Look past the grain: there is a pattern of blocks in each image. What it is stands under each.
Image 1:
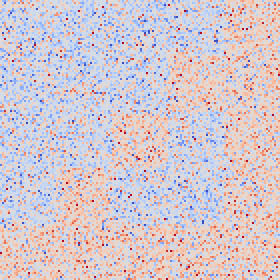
mirrored about the diagonal from the top left
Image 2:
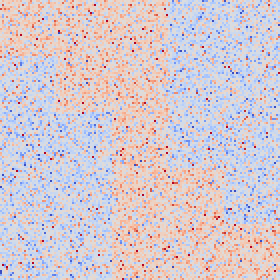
the same after a half turn
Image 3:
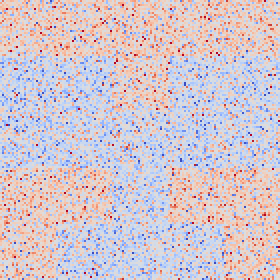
left and right mirror each other
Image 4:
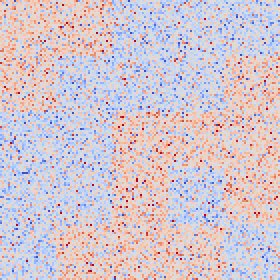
mirrored about the diagonal from the top left
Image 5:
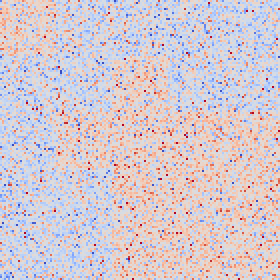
mirrored about the diagonal from the top left
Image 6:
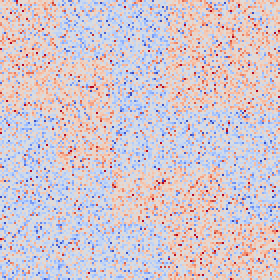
mirrored about the diagonal from the bottom left
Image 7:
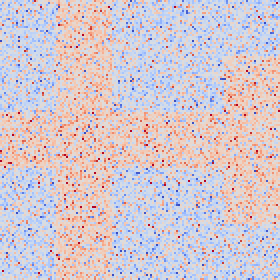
top and bottom mirror each other
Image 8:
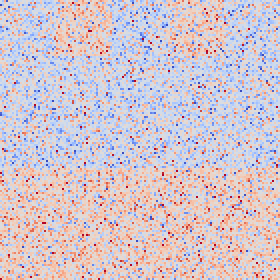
left and right mirror each other
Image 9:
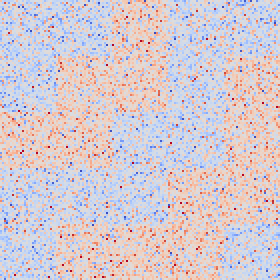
mirrored about the diagonal from the top left
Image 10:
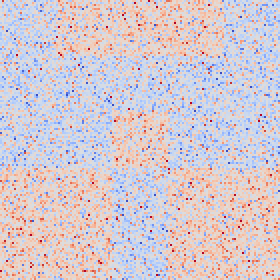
left and right mirror each other
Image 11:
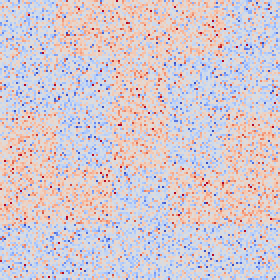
left and right mirror each other
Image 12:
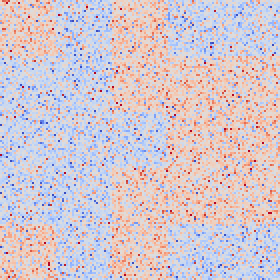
top and bottom mirror each other
